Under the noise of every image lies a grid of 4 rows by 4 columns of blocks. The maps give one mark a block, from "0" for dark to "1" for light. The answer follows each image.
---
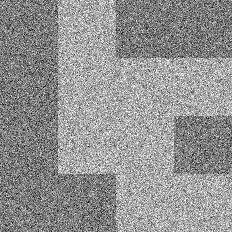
0 1 0 0
0 1 1 1
0 1 1 0
0 0 1 1
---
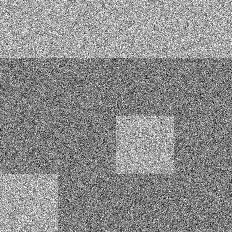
1 1 1 1
0 0 0 0
0 0 1 0
1 0 0 0
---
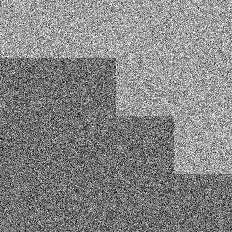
1 1 1 1
0 0 1 1
0 0 0 1
0 0 0 0
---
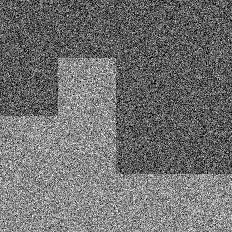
0 0 0 0
0 1 0 0
1 1 0 0
1 1 1 1
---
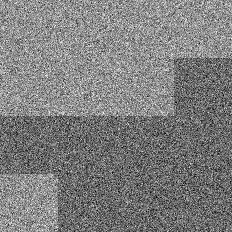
1 1 1 1
1 1 1 0
0 0 0 0
1 0 0 0
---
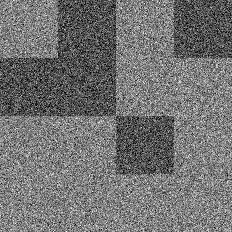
1 0 1 0
0 0 1 1
1 1 0 1
1 1 1 1
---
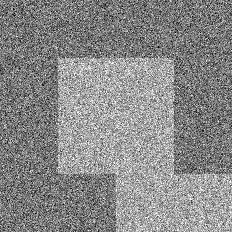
0 0 0 0
0 1 1 0
0 1 1 0
0 0 1 1
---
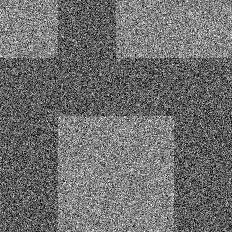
1 0 1 1
0 0 0 0
0 1 1 0
0 1 1 0
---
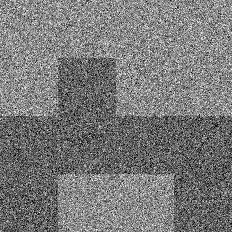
1 1 1 1
1 0 1 1
0 0 0 0
0 1 1 0
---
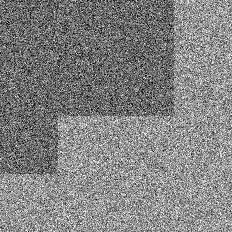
0 0 0 1
0 0 0 1
0 1 1 1
1 1 1 1
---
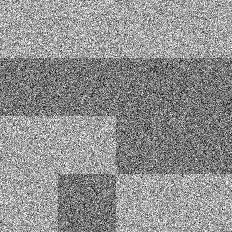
1 1 1 1
0 0 0 0
1 1 0 0
1 0 1 1
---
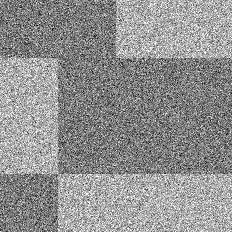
0 0 1 1
1 0 0 0
1 0 0 0
0 1 1 1
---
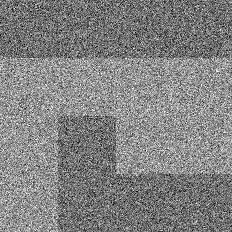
0 0 0 0
1 1 1 1
1 0 1 1
1 0 0 0
